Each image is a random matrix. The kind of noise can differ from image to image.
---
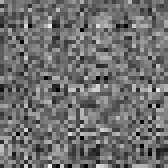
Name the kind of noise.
low rank plus noise
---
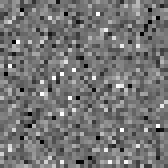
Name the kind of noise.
heavy tails
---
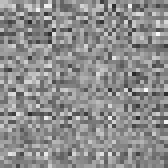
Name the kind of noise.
low rank plus noise
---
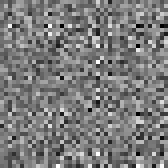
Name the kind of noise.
low rank plus noise
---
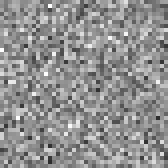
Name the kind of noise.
independent entries
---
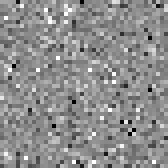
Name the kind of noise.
heavy tails
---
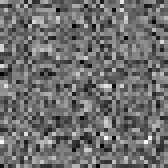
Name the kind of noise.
low rank plus noise
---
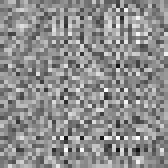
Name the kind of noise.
low rank plus noise
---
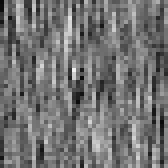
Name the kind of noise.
streaked along the columns
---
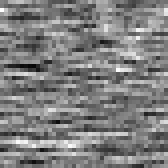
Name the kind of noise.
streaked along the rows
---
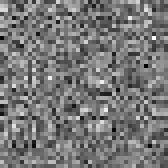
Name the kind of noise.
low rank plus noise
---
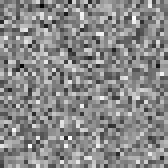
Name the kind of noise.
independent entries
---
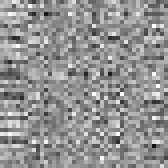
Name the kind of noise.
low rank plus noise
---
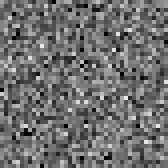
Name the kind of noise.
independent entries
